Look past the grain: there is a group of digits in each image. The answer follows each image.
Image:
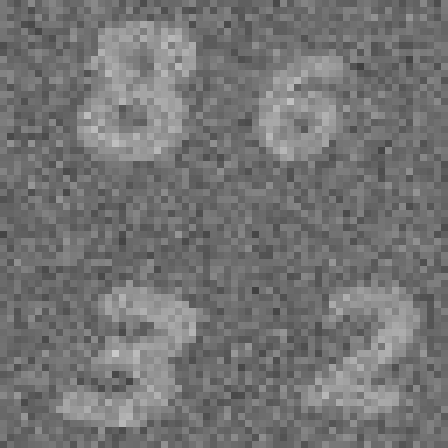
top left: 8; top right: 6; bottom left: 3; bottom right: 2
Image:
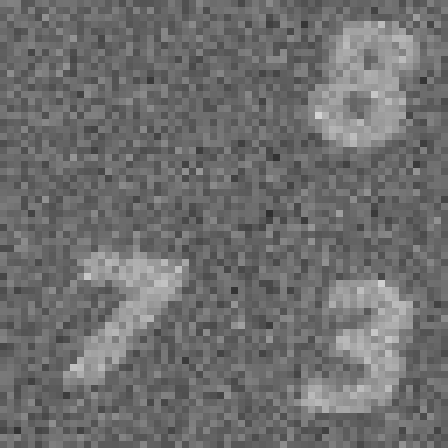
top right: 8; bottom left: 7; bottom right: 3
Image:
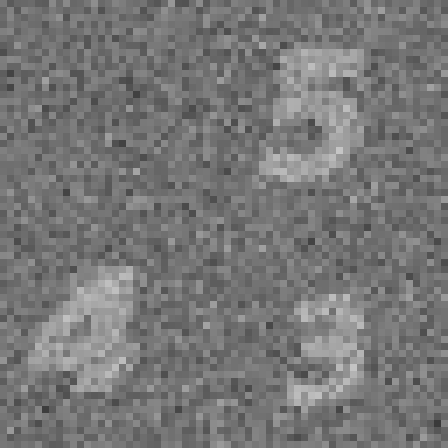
top right: 5; bottom left: 4; bottom right: 3
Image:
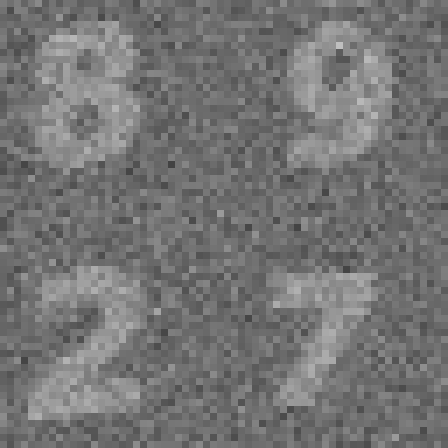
top left: 8; top right: 9; bottom left: 2; bottom right: 7
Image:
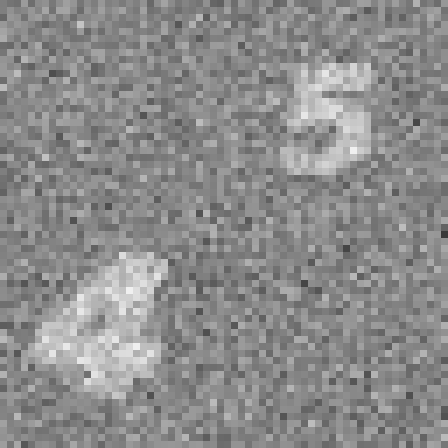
top right: 5; bottom left: 4
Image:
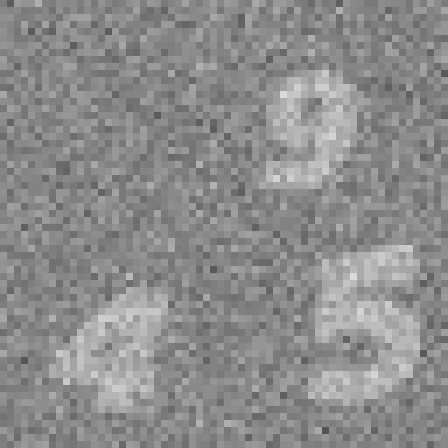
top right: 9; bottom left: 4; bottom right: 5
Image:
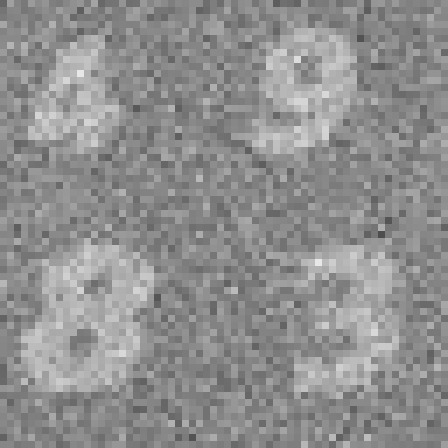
top left: 4; top right: 9; bottom left: 8; bottom right: 3
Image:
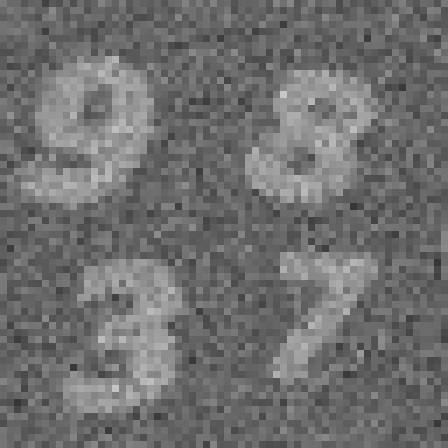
top left: 9; top right: 8; bottom left: 3; bottom right: 7
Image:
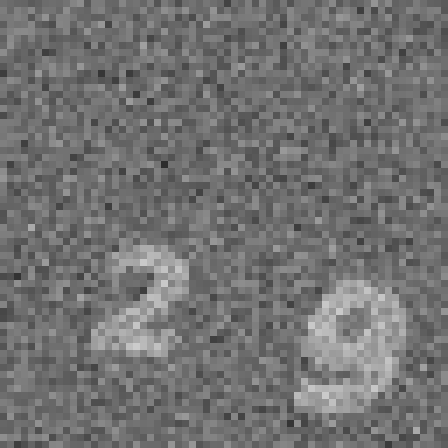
bottom left: 2; bottom right: 9
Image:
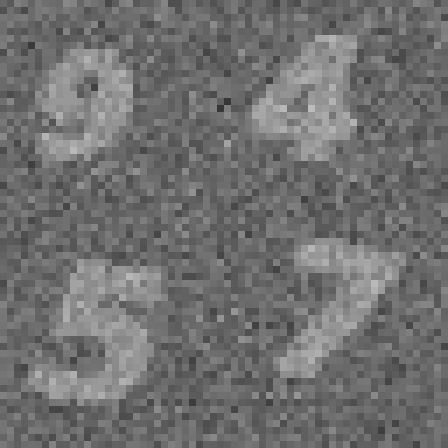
top left: 9; top right: 4; bottom left: 5; bottom right: 7
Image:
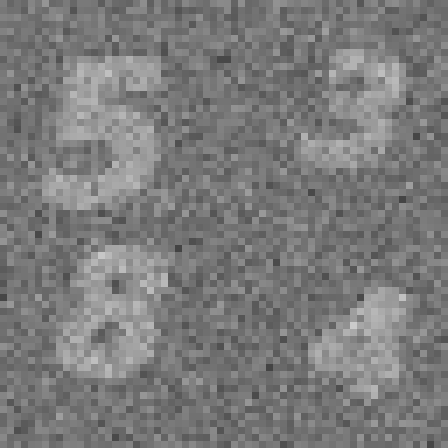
top left: 5; top right: 3; bottom left: 8; bottom right: 4
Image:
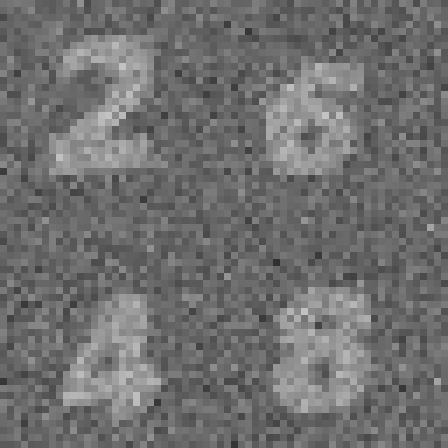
top left: 2; top right: 6; bottom left: 4; bottom right: 8
